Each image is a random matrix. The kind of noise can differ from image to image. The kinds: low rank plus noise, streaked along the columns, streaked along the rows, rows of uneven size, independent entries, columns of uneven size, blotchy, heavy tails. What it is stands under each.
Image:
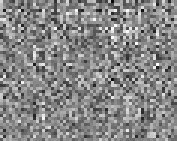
low rank plus noise
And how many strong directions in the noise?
three or four
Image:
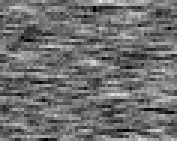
streaked along the rows
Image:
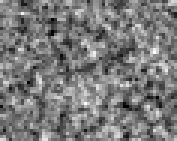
blotchy
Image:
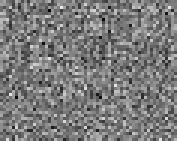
low rank plus noise
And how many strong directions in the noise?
five to eight
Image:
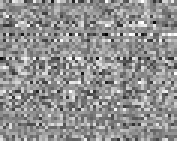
rows of uneven size
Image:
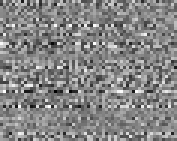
rows of uneven size
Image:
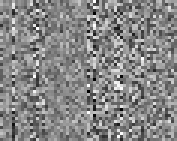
columns of uneven size
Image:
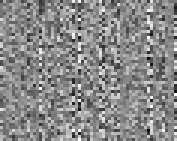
columns of uneven size
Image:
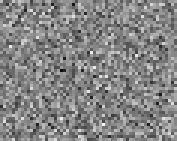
independent entries
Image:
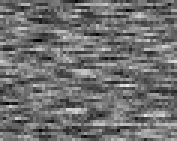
streaked along the rows
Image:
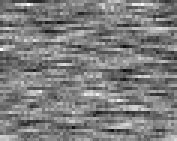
streaked along the rows
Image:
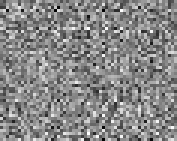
low rank plus noise
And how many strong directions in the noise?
three or four
